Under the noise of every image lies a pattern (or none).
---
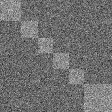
blocks along the diagonal
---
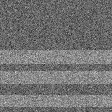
bands of rows
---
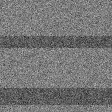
bands of rows
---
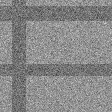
bands of rows crossing bands of columns
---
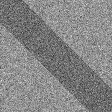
a diagonal band
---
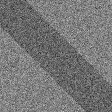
a diagonal band
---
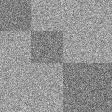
blocks along the diagonal
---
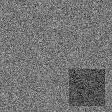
one block
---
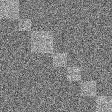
blocks along the diagonal
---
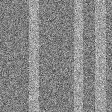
bands of columns
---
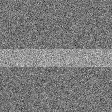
one band of rows
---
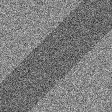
a diagonal band
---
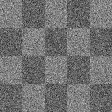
a checkerboard
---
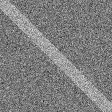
a diagonal band
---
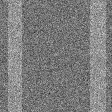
bands of columns
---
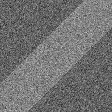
a diagonal band
